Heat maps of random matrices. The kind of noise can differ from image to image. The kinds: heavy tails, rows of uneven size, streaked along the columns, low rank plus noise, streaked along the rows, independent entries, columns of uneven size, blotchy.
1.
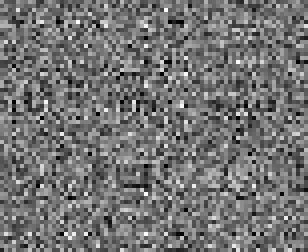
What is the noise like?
low rank plus noise
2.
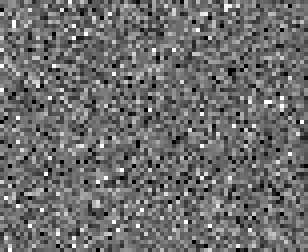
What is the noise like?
heavy tails
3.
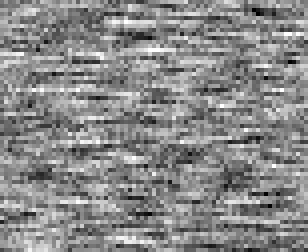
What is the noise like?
streaked along the rows
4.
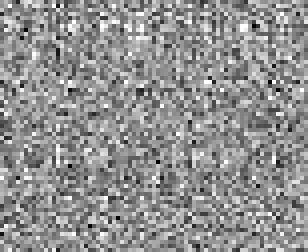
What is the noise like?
low rank plus noise
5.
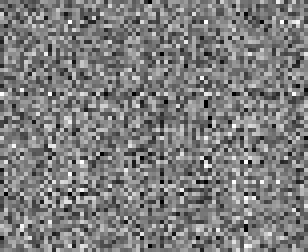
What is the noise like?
low rank plus noise
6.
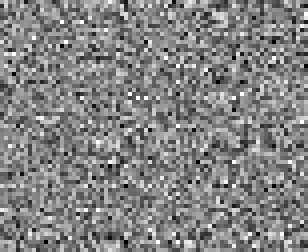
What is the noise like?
low rank plus noise
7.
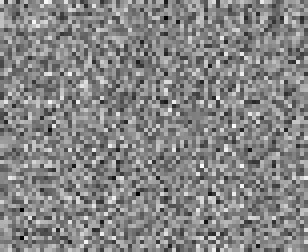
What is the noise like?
low rank plus noise
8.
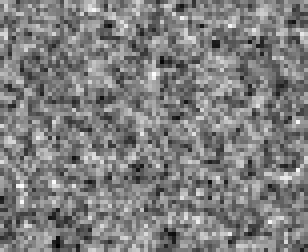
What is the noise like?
blotchy
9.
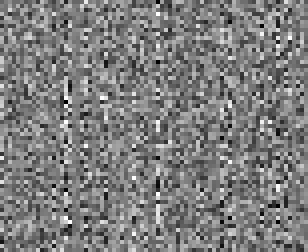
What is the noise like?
columns of uneven size
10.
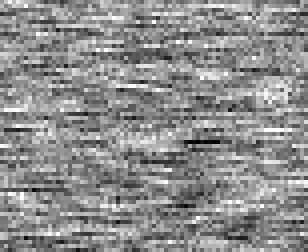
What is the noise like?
streaked along the rows
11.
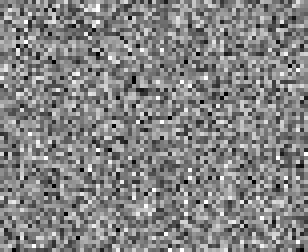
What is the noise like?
independent entries
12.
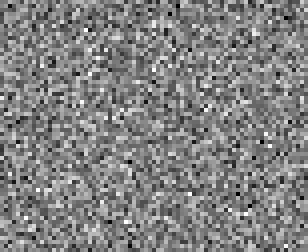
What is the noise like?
independent entries
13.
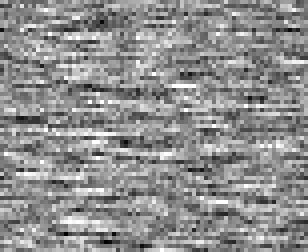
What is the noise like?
streaked along the rows
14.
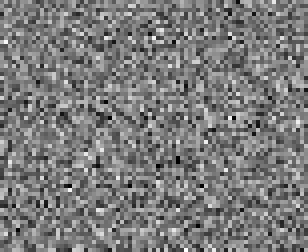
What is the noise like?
low rank plus noise
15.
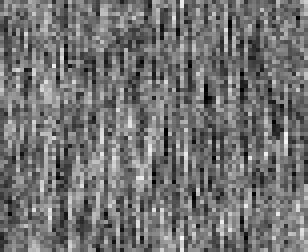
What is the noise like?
streaked along the columns
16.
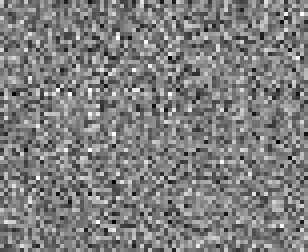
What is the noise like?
low rank plus noise
